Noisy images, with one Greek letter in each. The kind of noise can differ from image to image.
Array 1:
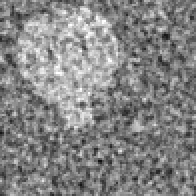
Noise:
blotchy
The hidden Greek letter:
phi
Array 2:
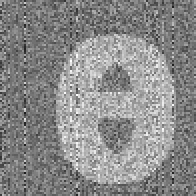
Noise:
columns of uneven size
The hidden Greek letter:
theta
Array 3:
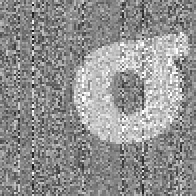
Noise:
columns of uneven size
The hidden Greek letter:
sigma
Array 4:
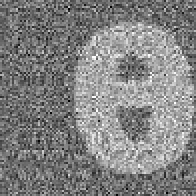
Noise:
low rank plus noise
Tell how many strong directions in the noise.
two
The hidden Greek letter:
theta
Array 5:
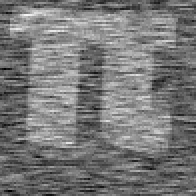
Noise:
streaked along the rows
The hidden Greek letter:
pi
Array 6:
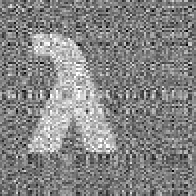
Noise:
low rank plus noise
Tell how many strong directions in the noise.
one
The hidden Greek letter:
lambda
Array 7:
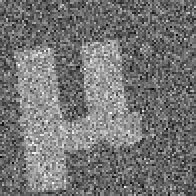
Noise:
independent entries
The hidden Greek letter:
mu
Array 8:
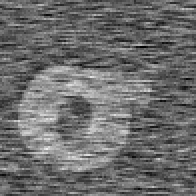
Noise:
streaked along the rows
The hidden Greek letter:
sigma
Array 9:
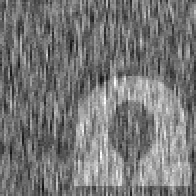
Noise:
streaked along the columns
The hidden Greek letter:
omega
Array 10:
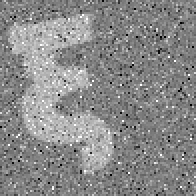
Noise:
heavy tails
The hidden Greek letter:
xi
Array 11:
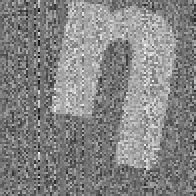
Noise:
columns of uneven size
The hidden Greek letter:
eta
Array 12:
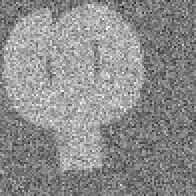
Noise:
independent entries
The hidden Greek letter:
phi
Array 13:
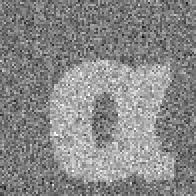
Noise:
independent entries
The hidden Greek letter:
alpha
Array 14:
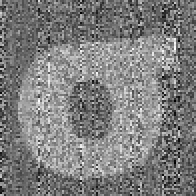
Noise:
columns of uneven size
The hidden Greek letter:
sigma
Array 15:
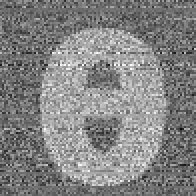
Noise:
rows of uneven size
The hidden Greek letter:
theta
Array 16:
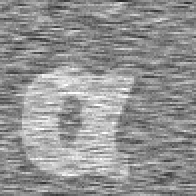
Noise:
streaked along the rows
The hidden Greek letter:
alpha
